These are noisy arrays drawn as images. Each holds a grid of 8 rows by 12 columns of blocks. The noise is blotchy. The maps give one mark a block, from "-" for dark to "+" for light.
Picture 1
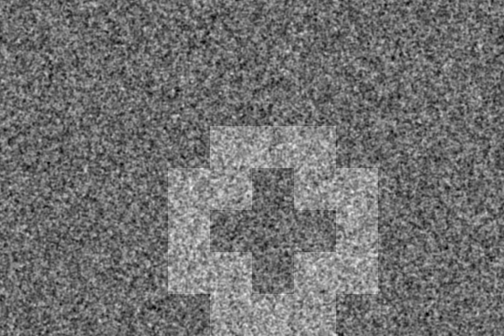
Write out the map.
------------
------------
------------
-----+++----
----++-++---
----+---+---
----++-++---
-----+++----
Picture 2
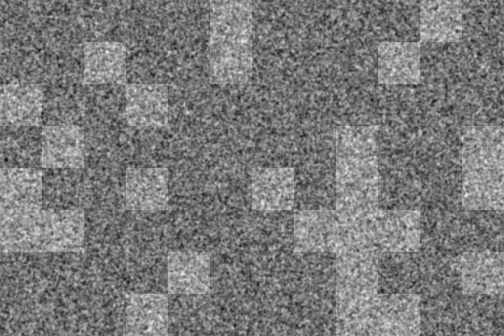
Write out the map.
-----+----+-
--+--+---+--
+--+--------
-+------+--+
+--+--+-+--+
++-----+++--
----+---+--+
---+----++--
